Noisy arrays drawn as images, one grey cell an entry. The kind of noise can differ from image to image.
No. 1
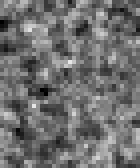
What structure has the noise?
blotchy
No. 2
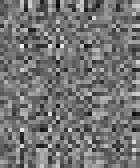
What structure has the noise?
low rank plus noise
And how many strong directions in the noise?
two
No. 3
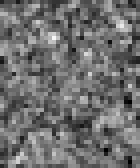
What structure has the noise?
blotchy
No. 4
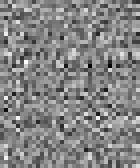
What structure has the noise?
low rank plus noise
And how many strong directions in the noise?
three or four
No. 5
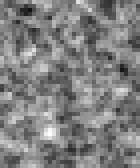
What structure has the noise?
blotchy
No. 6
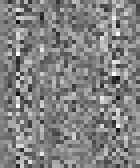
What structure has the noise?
columns of uneven size
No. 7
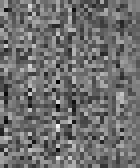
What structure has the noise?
columns of uneven size
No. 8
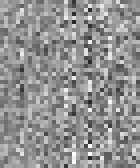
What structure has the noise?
columns of uneven size
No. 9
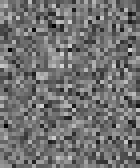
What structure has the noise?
low rank plus noise
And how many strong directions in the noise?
three or four
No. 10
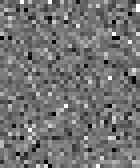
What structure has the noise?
heavy tails
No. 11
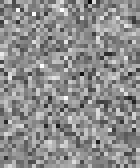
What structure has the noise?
independent entries
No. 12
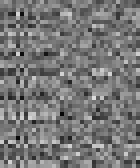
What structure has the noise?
low rank plus noise
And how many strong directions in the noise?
one
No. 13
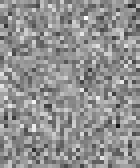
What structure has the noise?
independent entries
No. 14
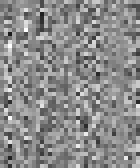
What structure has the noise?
columns of uneven size
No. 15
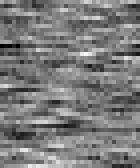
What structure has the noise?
streaked along the rows
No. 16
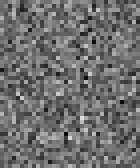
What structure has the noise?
low rank plus noise
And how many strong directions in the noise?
five to eight
